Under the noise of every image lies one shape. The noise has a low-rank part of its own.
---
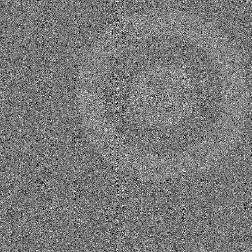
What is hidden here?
light bullseye
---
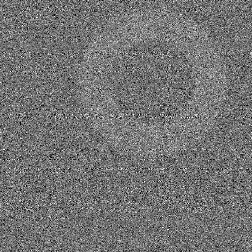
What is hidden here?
light ring
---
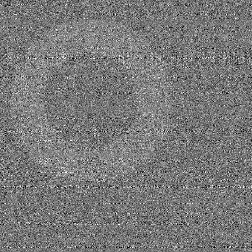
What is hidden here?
light ring
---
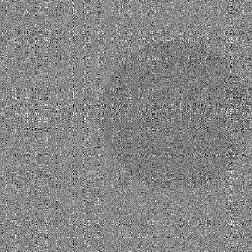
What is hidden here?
dark disc
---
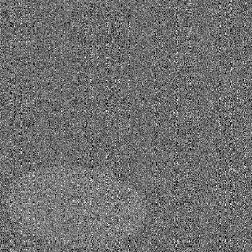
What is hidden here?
light ellipse
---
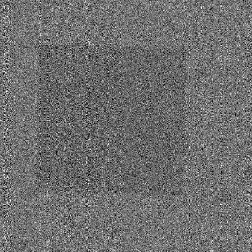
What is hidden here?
dark square
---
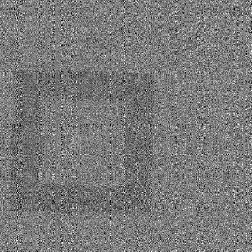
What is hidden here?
dark square frame
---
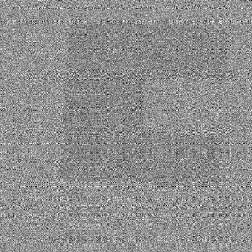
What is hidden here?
dark square with a notch
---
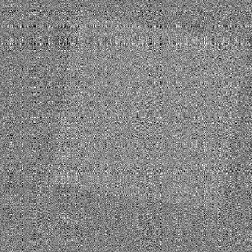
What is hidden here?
light square
